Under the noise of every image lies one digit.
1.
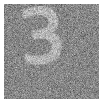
3
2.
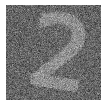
2
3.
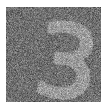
3
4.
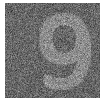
9
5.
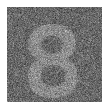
8
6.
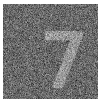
7
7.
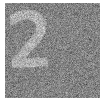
2
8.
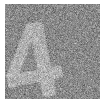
4
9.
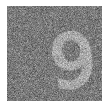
9
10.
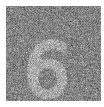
6
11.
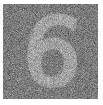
6
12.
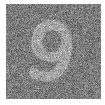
9
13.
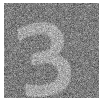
3
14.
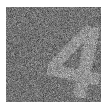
4
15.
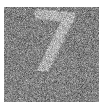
7
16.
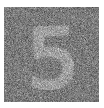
5
